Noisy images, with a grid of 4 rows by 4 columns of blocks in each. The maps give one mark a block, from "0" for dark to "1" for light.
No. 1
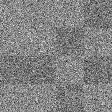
1 1 1 0
1 1 0 1
0 0 1 0
1 1 0 1
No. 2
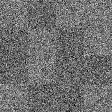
1 0 1 1
0 1 0 1
0 1 0 0
1 0 0 1
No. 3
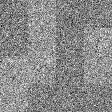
0 1 0 0
0 1 0 1
1 1 0 1
1 0 0 0
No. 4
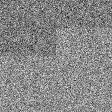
0 0 0 0
0 0 1 1
1 1 1 1
1 1 1 1
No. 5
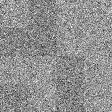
1 0 1 1
0 0 1 1
1 1 0 1
0 1 0 1
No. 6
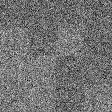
0 0 0 0
1 0 1 0
1 1 0 0
1 1 0 1
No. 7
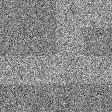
0 0 1 1
0 0 1 0
1 1 1 1
0 0 0 0
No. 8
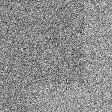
0 0 0 1
0 0 0 1
0 0 0 1
0 1 1 1
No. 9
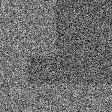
1 1 0 0
1 1 0 0
1 0 0 0
1 1 1 1
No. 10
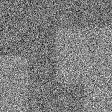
0 0 0 0
0 0 1 1
1 0 1 1
1 0 0 1
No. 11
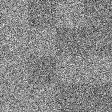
1 0 1 0
1 1 0 0
1 0 1 1
1 1 0 0
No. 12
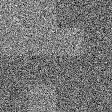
1 1 0 0
1 1 1 0
0 0 0 0
0 1 0 0
